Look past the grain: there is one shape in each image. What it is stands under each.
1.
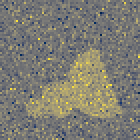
chess pawn
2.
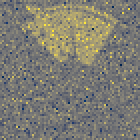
chess knight
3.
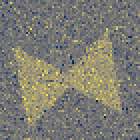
bow tie
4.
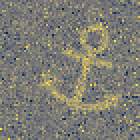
anchor
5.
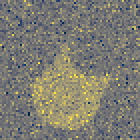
cat's head
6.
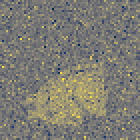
chess knight
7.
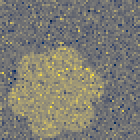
flower
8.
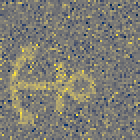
anchor
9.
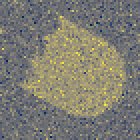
ghost
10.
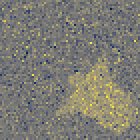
bell
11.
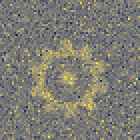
gear
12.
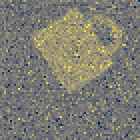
cup
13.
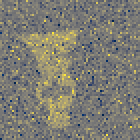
chess bishop
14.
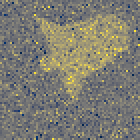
bell
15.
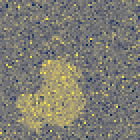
car
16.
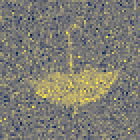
umbrella
